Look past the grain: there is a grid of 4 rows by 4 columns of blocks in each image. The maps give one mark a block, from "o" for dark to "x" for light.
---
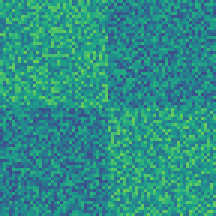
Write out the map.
xxoo
xxoo
ooxx
ooxx
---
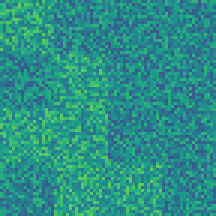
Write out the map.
xooo
oxoo
xxoo
oxxo
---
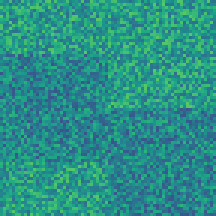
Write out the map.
xxxx
ooxx
oooo
xxoo
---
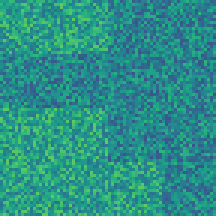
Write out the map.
xxoo
oooo
xxoo
xxxo
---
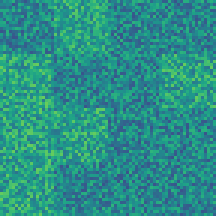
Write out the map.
oxoo
xoox
xxoo
xooo
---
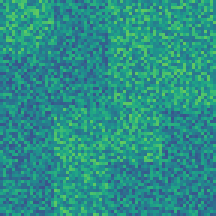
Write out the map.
xoxx
ooxx
oxxo
oxoo
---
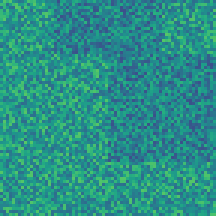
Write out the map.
xoox
xxoo
xxoo
xxxx
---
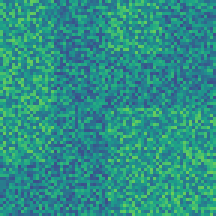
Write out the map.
xoxo
xooo
xoxx
ooxx
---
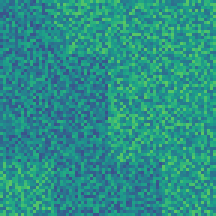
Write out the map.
oxxx
ooxx
ooxx
xoox
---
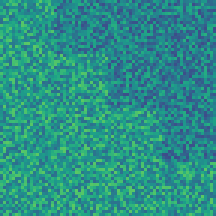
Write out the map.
xooo
xxoo
xxxo
xxxx
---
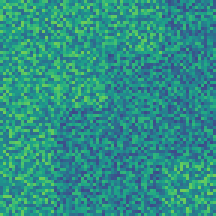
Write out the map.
xxxo
xxoo
xooo
xoox
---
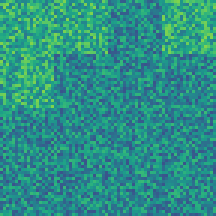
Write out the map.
xxox
xooo
oooo
oooo
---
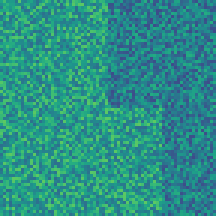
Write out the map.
xxoo
xxoo
xxxo
xxxo
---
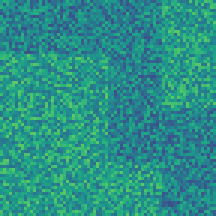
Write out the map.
ooox
xxox
xxoo
xxxo
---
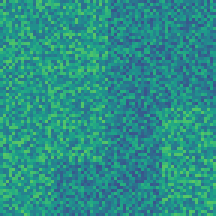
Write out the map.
xxoo
xxoo
xxox
xoox
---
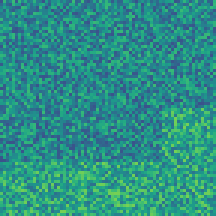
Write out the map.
oooo
oooo
ooox
xxxx
